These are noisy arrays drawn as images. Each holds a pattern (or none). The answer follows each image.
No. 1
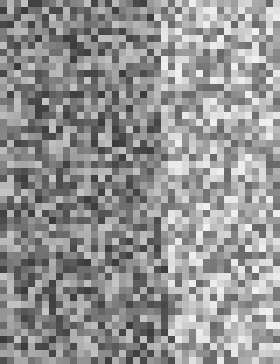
a sharp edge
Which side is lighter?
right
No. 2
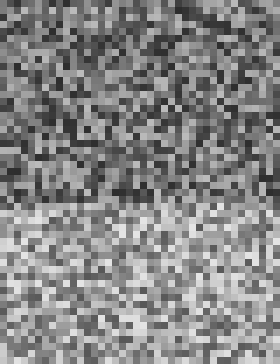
a sharp edge
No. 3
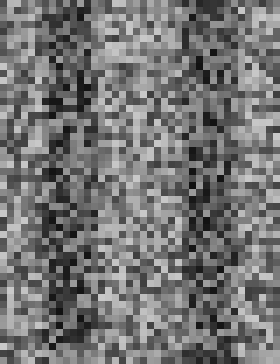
vertical stripes
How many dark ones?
2
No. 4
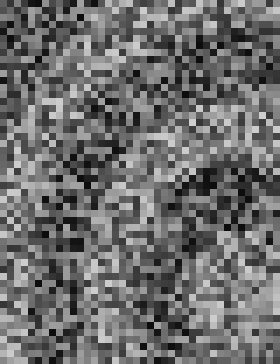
rings round one point
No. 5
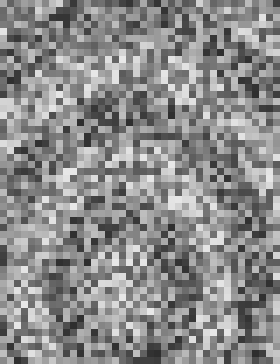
rings round one point
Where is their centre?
bottom middle
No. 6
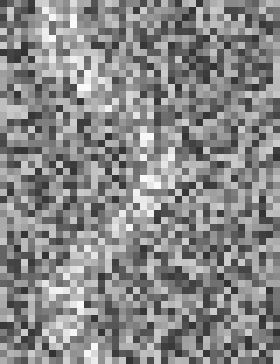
a wavy band
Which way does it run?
top to bottom
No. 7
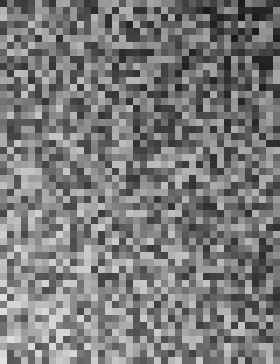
a smooth slope
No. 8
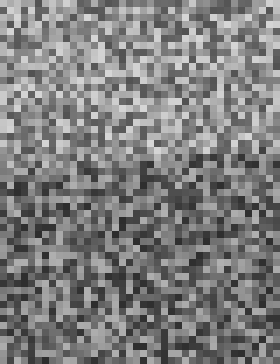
a sharp edge
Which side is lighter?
top
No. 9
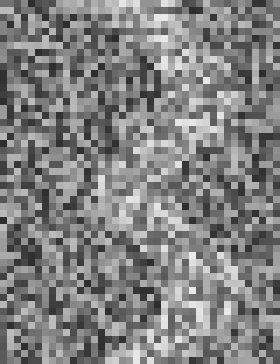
a wavy band
